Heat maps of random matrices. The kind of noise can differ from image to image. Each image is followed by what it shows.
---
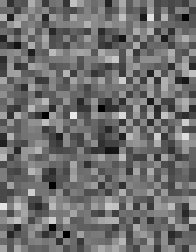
low rank plus noise
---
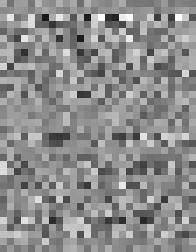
rows of uneven size
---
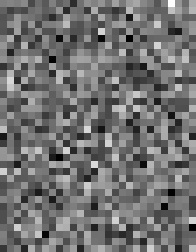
independent entries
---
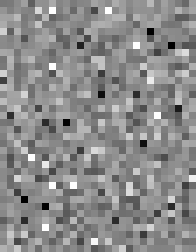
heavy tails
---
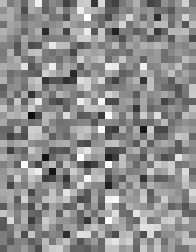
low rank plus noise
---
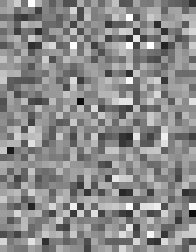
low rank plus noise
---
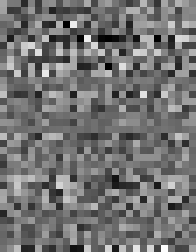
rows of uneven size
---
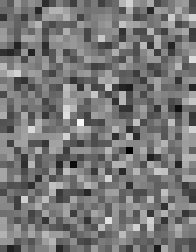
independent entries
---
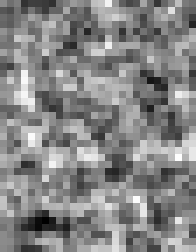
blotchy
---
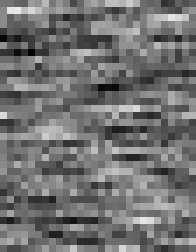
streaked along the rows
